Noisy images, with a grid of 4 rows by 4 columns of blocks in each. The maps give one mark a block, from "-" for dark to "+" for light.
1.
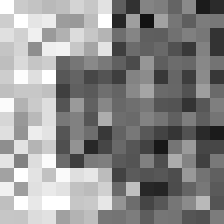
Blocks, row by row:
++--
+---
+---
++--
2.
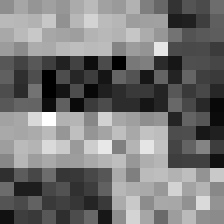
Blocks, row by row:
+++-
----
+++-
--++
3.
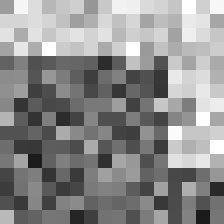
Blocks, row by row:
++++
---+
---+
----
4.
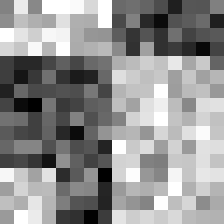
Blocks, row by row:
++--
--++
--++
+-++
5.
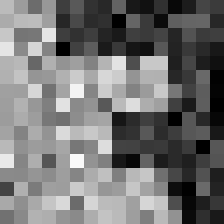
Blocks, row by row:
+---
+++-
++--
+++-
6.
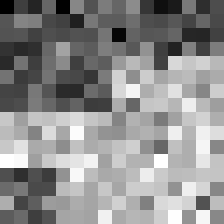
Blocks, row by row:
----
--++
++++
-+++
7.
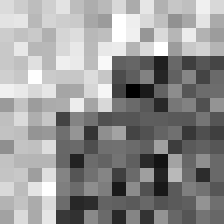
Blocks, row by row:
++++
++--
+---
+---
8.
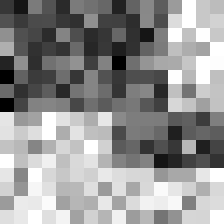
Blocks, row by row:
---+
---+
++--
++++
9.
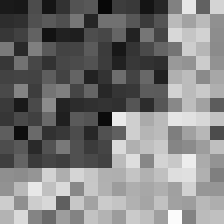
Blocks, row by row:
---+
---+
--++
++++
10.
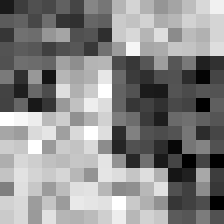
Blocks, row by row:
--++
-+--
++--
+++-
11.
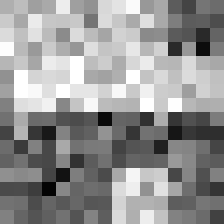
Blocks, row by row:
+++-
++++
----
--+-
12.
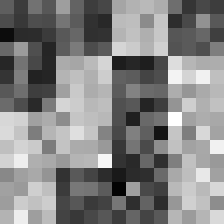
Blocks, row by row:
--+-
-+-+
++-+
+--+
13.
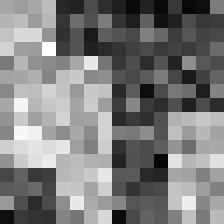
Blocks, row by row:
+---
++--
++-+
-+-+
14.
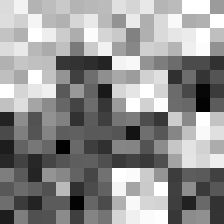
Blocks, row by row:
++++
+-+-
---+
--+-
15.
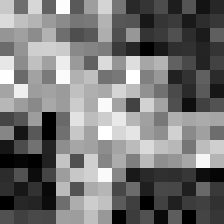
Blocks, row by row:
++--
+++-
-+++
-+--
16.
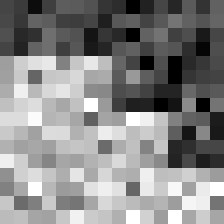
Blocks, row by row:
----
++--
+++-
++++
